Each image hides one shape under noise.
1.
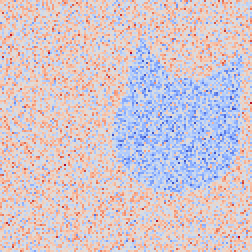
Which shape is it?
cat's head
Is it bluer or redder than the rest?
bluer
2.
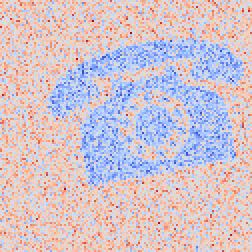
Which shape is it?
telephone
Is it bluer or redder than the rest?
bluer
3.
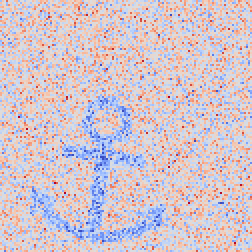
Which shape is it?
anchor
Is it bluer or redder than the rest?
bluer
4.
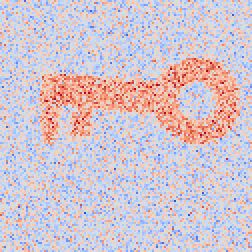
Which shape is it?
key
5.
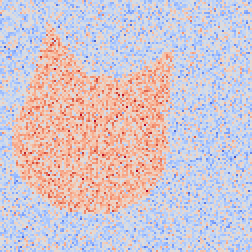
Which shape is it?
cat's head
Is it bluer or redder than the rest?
redder
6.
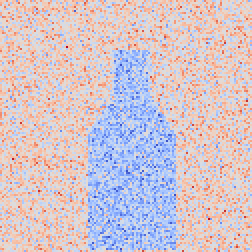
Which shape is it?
bottle
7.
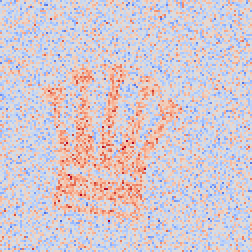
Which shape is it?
chess queen
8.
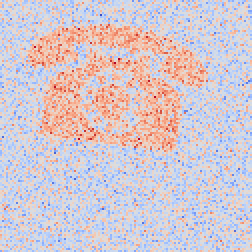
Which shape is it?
telephone
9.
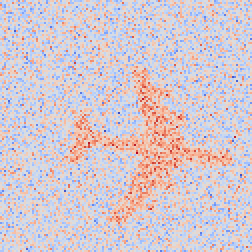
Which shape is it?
airplane
